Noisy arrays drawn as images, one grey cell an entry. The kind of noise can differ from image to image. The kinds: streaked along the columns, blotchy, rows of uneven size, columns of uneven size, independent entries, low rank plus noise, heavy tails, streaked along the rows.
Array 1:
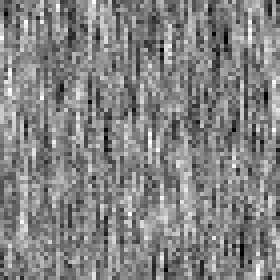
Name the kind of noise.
streaked along the columns
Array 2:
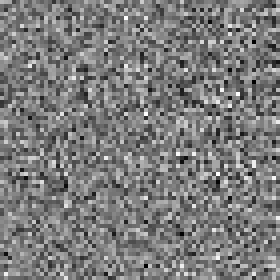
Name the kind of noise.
low rank plus noise
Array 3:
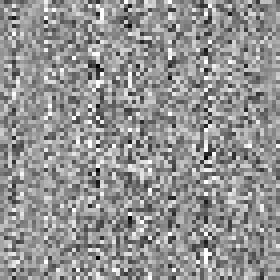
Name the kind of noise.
columns of uneven size
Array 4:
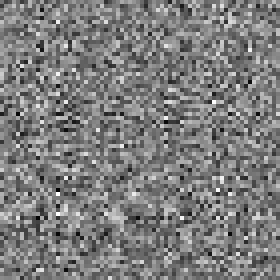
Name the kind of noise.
low rank plus noise
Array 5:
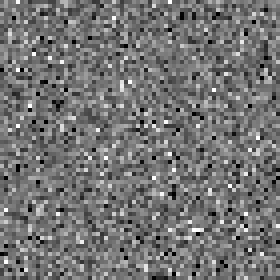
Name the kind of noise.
heavy tails
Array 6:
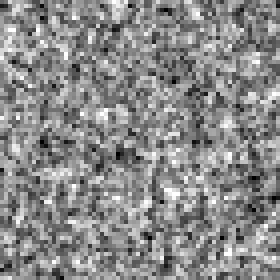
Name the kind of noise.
blotchy
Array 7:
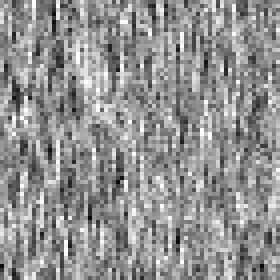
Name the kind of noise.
streaked along the columns
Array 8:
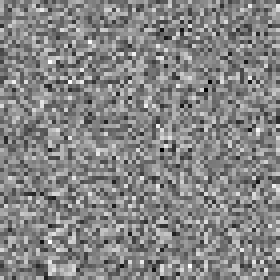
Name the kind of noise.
low rank plus noise
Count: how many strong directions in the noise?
two
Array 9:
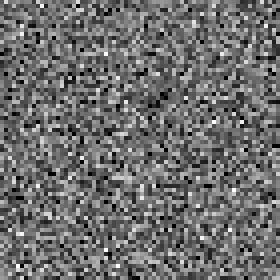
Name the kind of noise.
independent entries
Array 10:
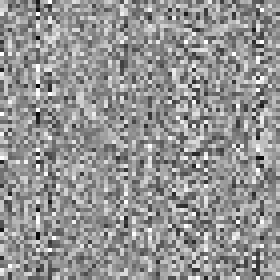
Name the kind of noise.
columns of uneven size
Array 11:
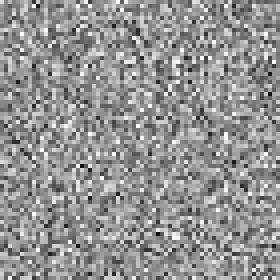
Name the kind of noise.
low rank plus noise
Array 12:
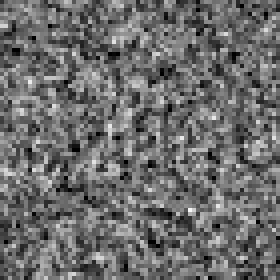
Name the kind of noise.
blotchy
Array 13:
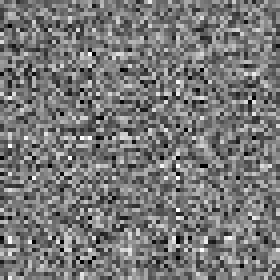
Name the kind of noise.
low rank plus noise
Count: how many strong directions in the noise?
two
